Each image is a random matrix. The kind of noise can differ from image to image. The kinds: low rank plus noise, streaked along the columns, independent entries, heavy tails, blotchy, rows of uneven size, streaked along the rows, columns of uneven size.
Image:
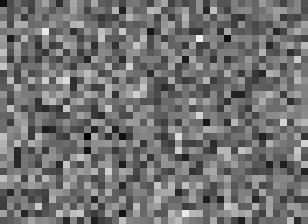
independent entries
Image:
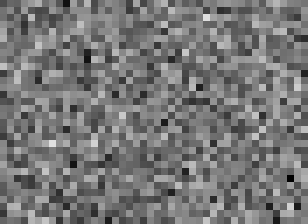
independent entries
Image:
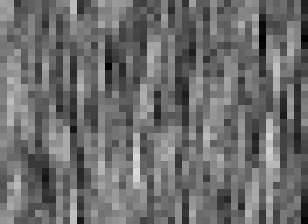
streaked along the columns
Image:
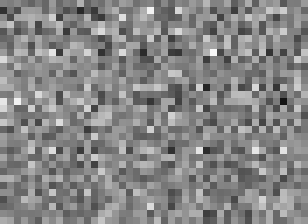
low rank plus noise
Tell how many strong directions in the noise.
three or four
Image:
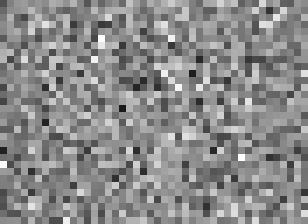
independent entries
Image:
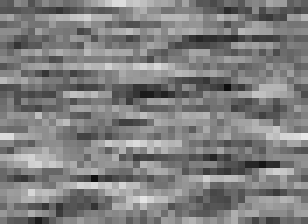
streaked along the rows
